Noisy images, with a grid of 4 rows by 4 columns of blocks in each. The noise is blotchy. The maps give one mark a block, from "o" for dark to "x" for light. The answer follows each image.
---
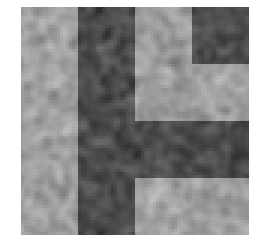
x o x o
x o x x
x o o o
x o x x
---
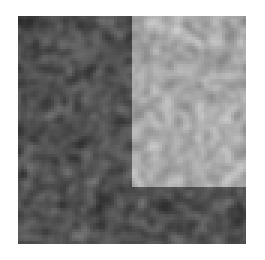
o o x x
o o x x
o o x x
o o o o
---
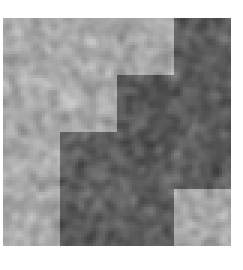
x x x o
x x o o
x o o o
x o o x
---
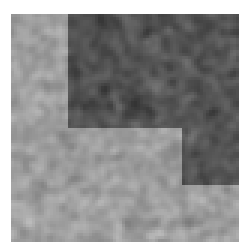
x o o o
x o o o
x x x o
x x x x
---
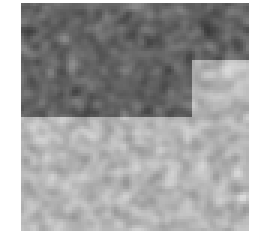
o o o o
o o o x
x x x x
x x x x
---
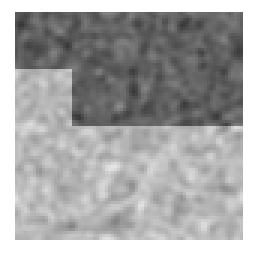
o o o o
x o o o
x x x x
x x x x
